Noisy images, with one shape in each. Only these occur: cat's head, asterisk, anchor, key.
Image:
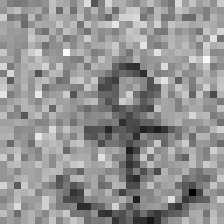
dark anchor
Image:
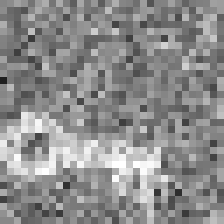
light key
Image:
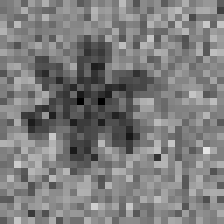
dark asterisk
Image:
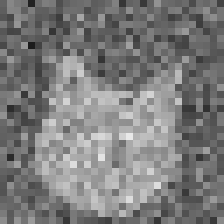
light cat's head
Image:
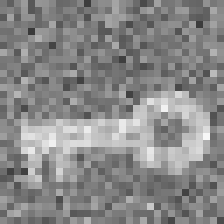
light key
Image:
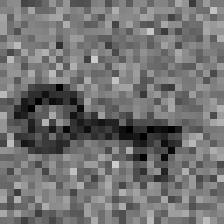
dark key
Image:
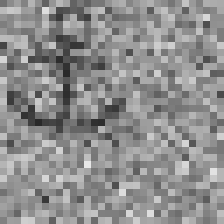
dark anchor
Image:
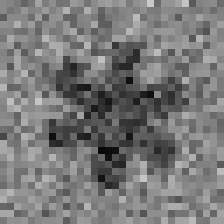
dark asterisk
